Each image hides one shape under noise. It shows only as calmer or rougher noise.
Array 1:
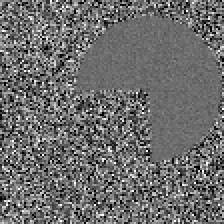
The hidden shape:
disc with a wedge cut out
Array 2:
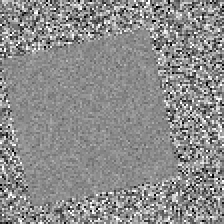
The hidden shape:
square
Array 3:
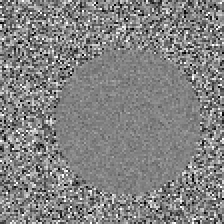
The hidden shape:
disc
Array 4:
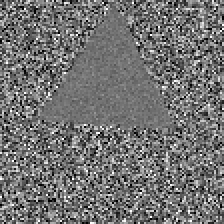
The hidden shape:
triangle
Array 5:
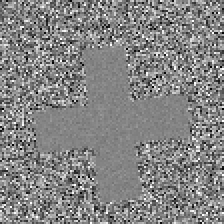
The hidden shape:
cross
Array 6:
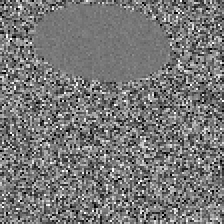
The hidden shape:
ellipse
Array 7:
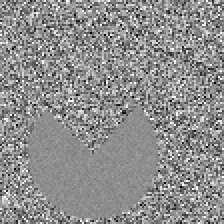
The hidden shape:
disc with a wedge cut out
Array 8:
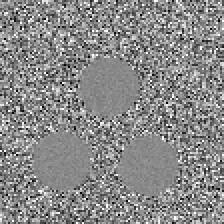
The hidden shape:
three dots
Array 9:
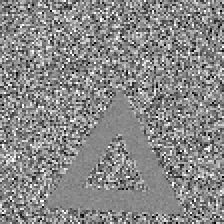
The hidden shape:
triangle frame
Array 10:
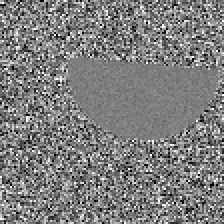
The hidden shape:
half disc
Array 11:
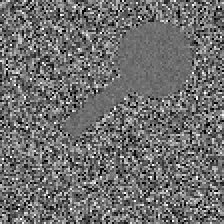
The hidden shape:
lollipop
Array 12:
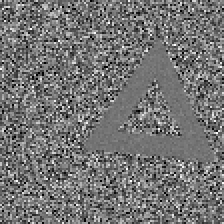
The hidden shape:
triangle frame
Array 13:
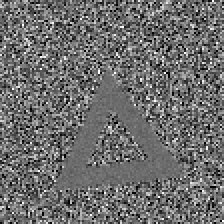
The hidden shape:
triangle frame
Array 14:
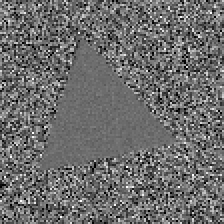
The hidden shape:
triangle
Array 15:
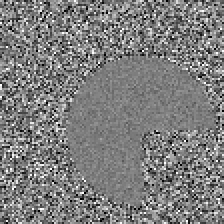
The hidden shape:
disc with a wedge cut out
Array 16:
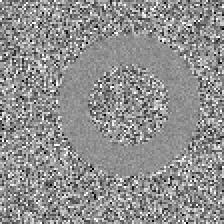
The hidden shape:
ring
